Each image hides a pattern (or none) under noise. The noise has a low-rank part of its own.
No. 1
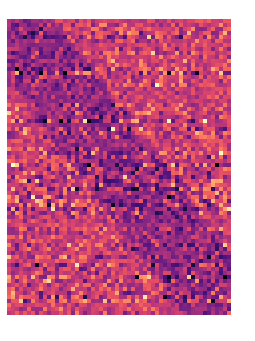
a diagonal band
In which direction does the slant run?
top left to bottom right
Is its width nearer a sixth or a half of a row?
a half
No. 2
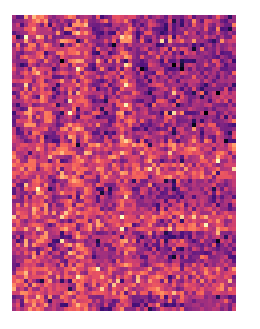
bands of rows crossing bands of columns
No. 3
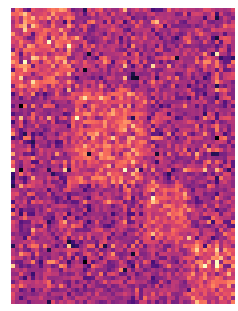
blocks along the diagonal
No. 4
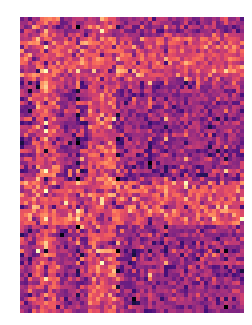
bands of rows crossing bands of columns
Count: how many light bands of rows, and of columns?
2 and 2
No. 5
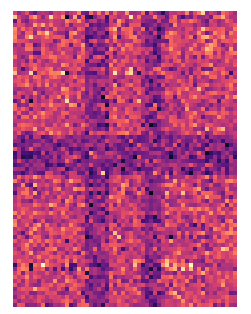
bands of rows crossing bands of columns
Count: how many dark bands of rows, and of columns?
1 and 2
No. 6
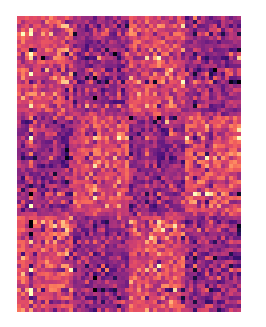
a checkerboard
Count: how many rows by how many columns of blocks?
3 by 4
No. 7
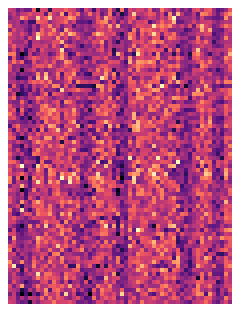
bands of columns
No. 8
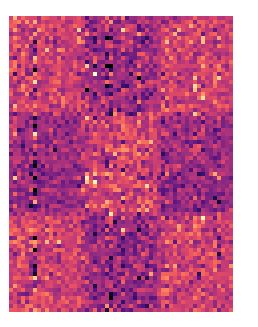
a checkerboard
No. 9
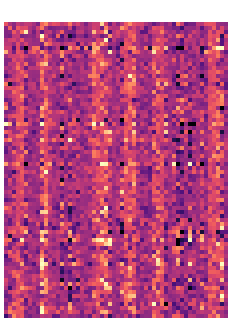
bands of columns
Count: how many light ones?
6
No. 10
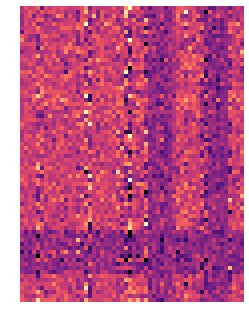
bands of rows crossing bands of columns
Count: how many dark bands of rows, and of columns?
1 and 2
